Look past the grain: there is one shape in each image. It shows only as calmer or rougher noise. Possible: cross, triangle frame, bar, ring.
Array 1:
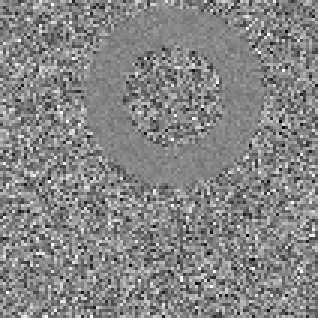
ring
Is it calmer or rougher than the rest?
calmer
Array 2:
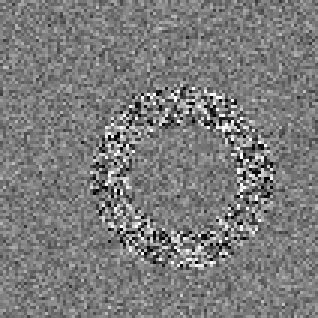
ring
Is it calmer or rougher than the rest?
rougher
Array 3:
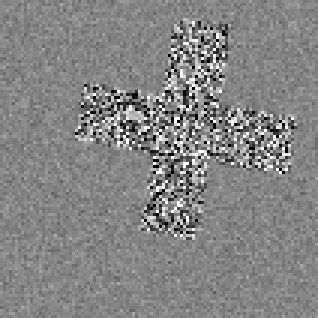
cross
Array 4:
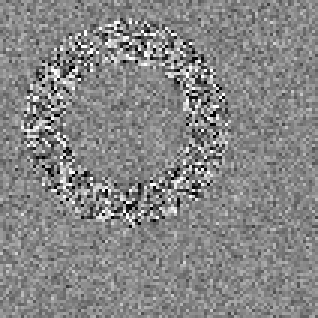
ring
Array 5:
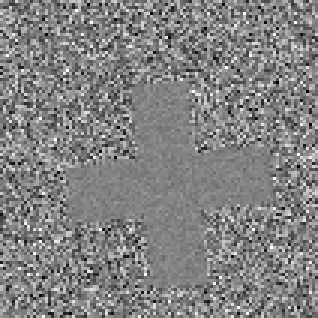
cross
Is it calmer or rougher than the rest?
calmer
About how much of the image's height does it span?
two thirds
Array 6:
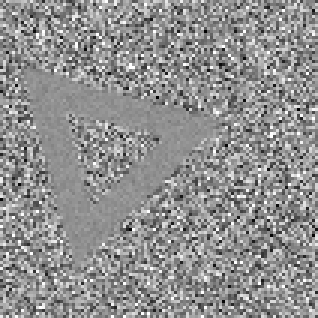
triangle frame
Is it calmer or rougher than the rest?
calmer
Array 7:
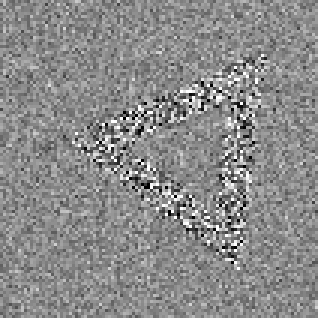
triangle frame
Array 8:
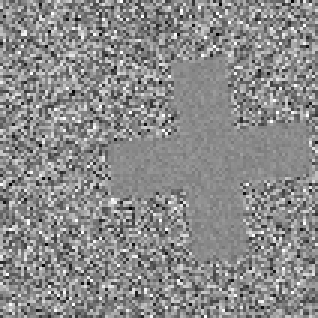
cross
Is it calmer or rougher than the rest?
calmer
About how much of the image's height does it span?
two thirds
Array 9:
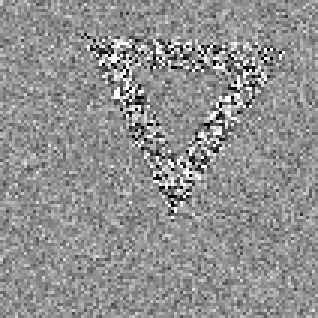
triangle frame
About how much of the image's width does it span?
two thirds
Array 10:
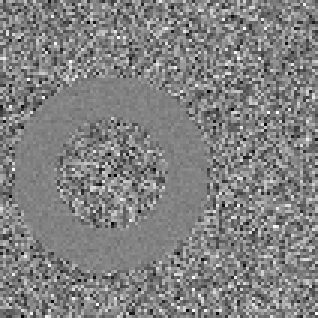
ring
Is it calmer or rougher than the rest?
calmer
